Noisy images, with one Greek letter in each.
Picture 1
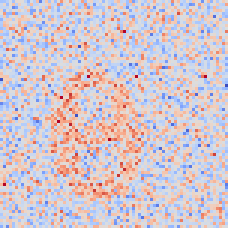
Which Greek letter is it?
theta
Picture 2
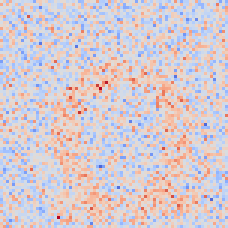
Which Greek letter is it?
omega
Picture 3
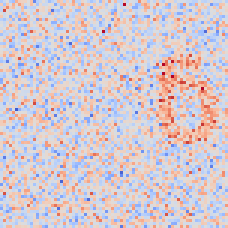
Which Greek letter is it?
delta
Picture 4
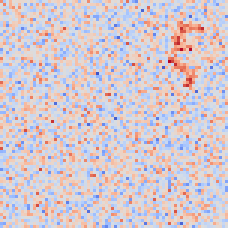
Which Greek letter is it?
xi
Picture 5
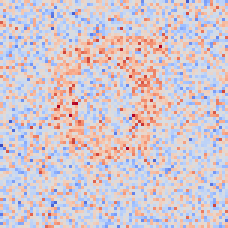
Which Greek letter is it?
sigma
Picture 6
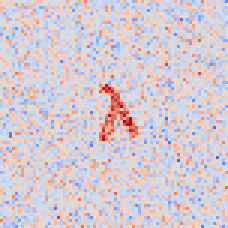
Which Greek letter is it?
lambda
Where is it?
centre
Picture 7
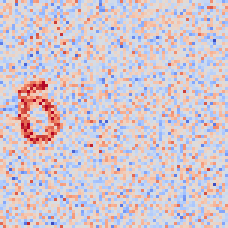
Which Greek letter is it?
delta
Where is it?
middle left
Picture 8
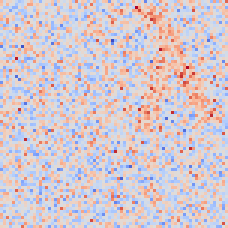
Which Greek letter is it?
lambda
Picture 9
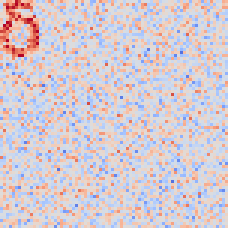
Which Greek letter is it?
delta
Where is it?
top left
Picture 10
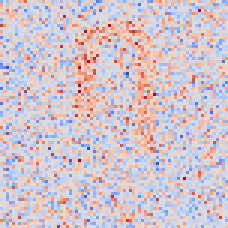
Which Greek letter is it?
eta
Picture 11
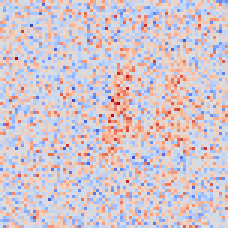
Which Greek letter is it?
mu
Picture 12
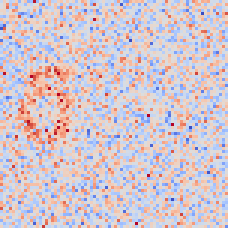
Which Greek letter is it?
delta
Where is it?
middle left
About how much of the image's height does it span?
a third
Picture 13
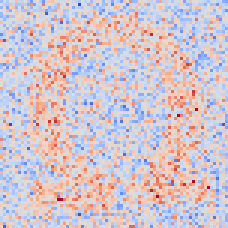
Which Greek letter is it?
omega
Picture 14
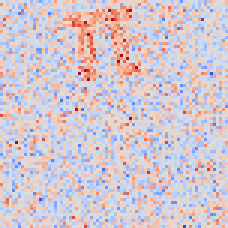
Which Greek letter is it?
pi
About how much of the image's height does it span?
a third
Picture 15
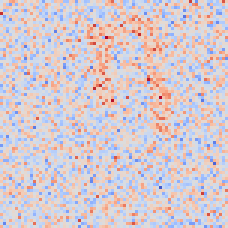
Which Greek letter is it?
eta
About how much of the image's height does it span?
half
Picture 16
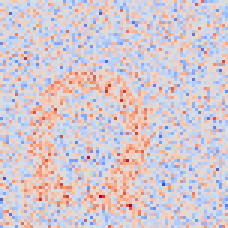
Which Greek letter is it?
omega
